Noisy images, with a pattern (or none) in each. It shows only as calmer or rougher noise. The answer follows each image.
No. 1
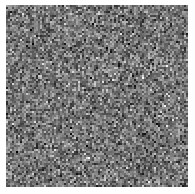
only noise
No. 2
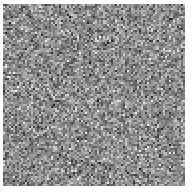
only noise
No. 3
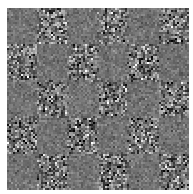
a checkerboard
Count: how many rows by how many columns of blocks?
5 by 6
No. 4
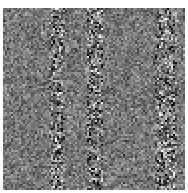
bands of columns
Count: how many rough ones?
3
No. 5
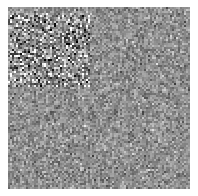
one block
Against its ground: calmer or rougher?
rougher
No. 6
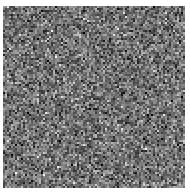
only noise
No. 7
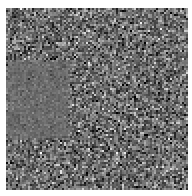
one block
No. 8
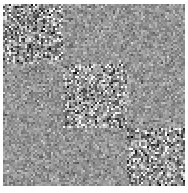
blocks along the diagonal
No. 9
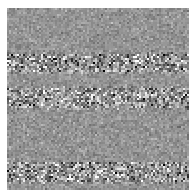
bands of rows
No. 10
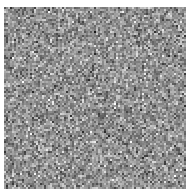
only noise
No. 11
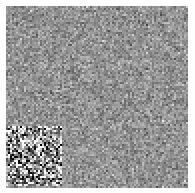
one block
